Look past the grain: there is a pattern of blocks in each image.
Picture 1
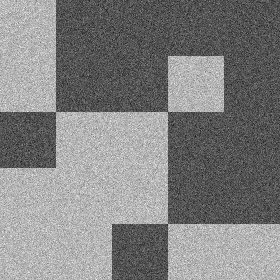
mirrored about the diagonal from the bottom left
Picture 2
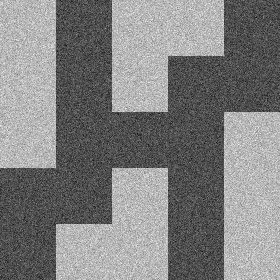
the same after a half turn
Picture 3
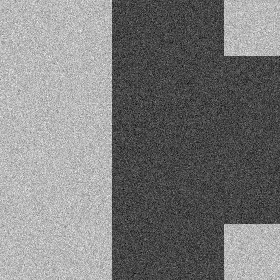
top and bottom mirror each other
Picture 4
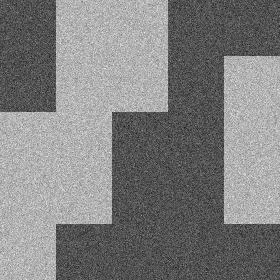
no symmetry
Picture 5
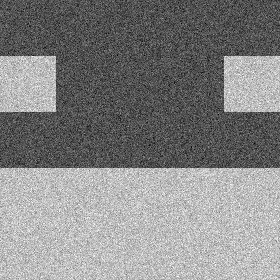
left and right mirror each other
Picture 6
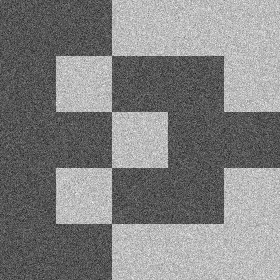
top and bottom mirror each other
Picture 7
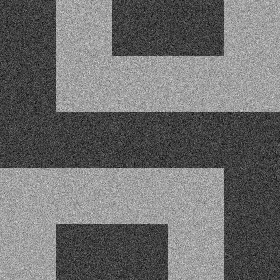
the same after a half turn
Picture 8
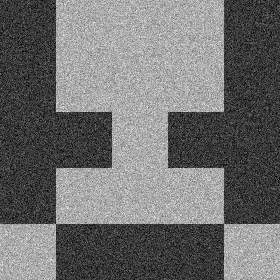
left and right mirror each other
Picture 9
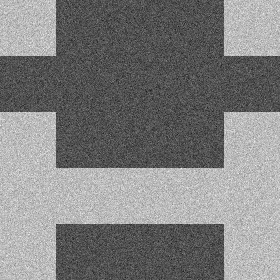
left and right mirror each other
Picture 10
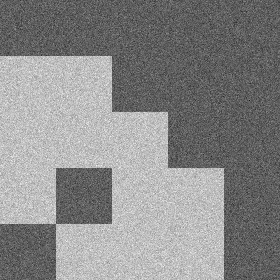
mirrored about the diagonal from the bottom left
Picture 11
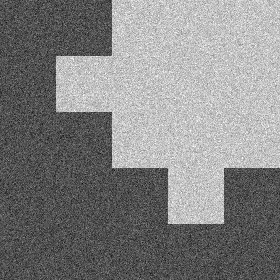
mirrored about the diagonal from the bottom left
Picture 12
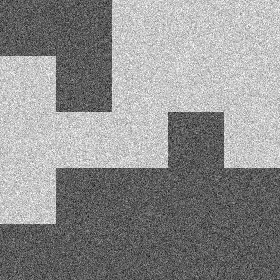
no symmetry
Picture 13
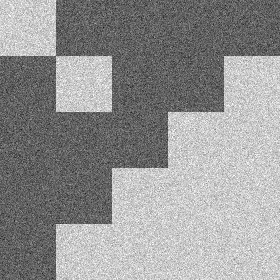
mirrored about the diagonal from the top left
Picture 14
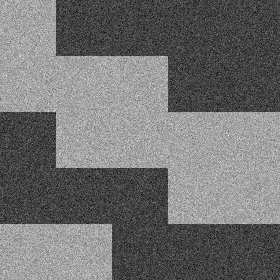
no symmetry
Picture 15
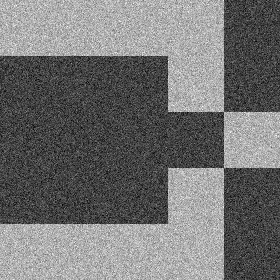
top and bottom mirror each other
